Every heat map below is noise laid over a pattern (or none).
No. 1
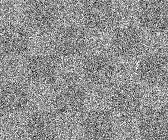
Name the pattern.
a checkerboard
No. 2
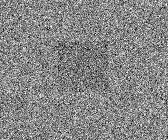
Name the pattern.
one block
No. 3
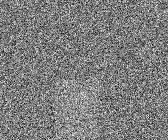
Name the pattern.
one block
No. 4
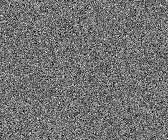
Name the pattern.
only noise
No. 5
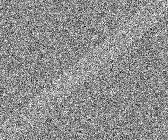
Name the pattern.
a diagonal band
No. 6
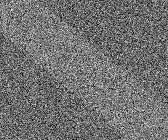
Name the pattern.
a diagonal band
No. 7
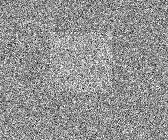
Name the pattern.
one block
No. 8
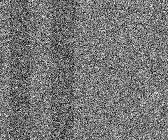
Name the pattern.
bands of columns
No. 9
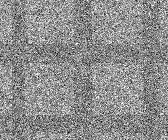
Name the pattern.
bands of rows crossing bands of columns
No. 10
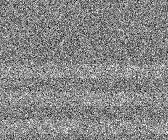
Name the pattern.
bands of rows
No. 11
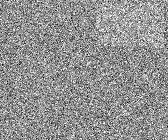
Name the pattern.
one block
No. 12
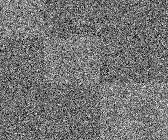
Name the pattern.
blocks along the diagonal
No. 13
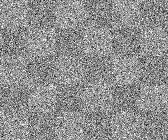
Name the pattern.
a checkerboard
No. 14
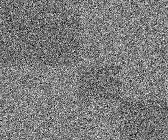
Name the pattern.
blocks along the diagonal
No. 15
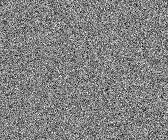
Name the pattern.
only noise
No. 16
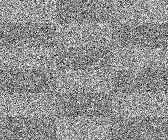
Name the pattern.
a checkerboard
